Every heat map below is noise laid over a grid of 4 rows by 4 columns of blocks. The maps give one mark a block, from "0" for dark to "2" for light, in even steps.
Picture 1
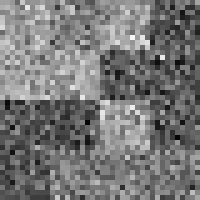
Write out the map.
2 1 2 0
2 2 0 0
0 0 2 0
0 1 1 1
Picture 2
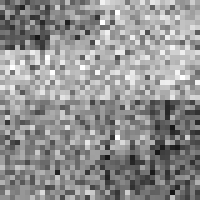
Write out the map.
0 1 2 2
2 2 2 2
1 1 1 0
1 1 0 0
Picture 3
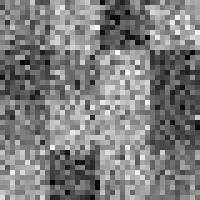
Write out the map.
1 2 0 2
0 1 2 0
1 2 2 0
2 0 2 1
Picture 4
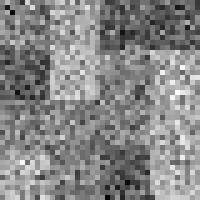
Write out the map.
1 2 0 0
0 2 1 2
1 1 1 2
2 1 0 2
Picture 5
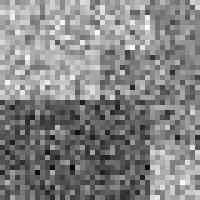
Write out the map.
2 2 2 1
2 2 1 1
0 0 0 1
0 0 0 2
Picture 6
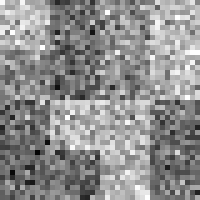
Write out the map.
2 0 1 2
1 0 1 2
0 2 2 0
0 0 2 0
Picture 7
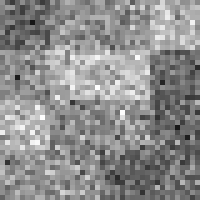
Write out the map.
0 1 1 2
1 2 2 0
2 1 1 0
1 1 0 0
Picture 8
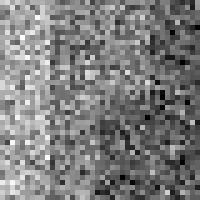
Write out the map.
2 1 1 0
2 1 1 0
2 1 0 0
2 1 0 0
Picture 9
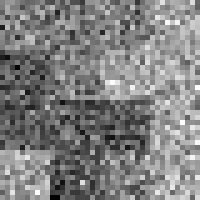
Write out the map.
1 1 1 2
0 1 2 2
0 0 0 2
2 0 1 2
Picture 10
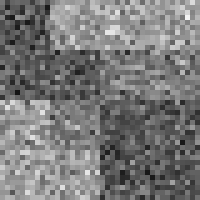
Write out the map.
0 2 2 2
0 0 1 1
2 1 0 0
2 2 0 0
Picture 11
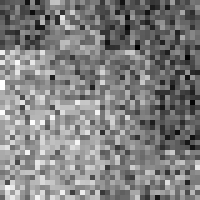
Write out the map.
0 1 0 0
2 1 1 0
2 2 1 0
2 2 1 1
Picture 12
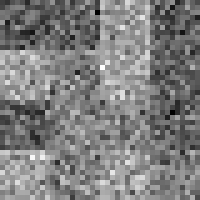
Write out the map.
0 0 2 0
2 1 2 0
0 1 1 0
2 1 2 1
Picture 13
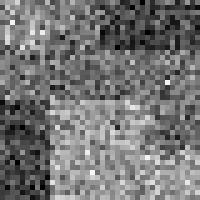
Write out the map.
2 1 0 0
1 1 1 1
0 2 2 1
0 2 2 2
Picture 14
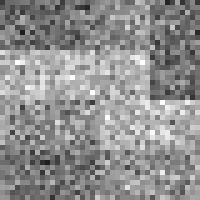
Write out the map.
0 0 1 0
2 2 2 0
1 1 2 2
0 0 1 1
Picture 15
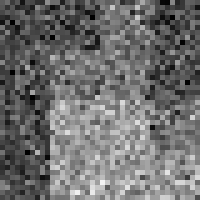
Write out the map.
0 0 1 0
0 1 1 0
0 2 2 1
0 2 2 2
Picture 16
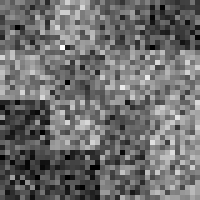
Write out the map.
1 2 1 0
2 1 2 2
0 2 1 2
0 0 1 2
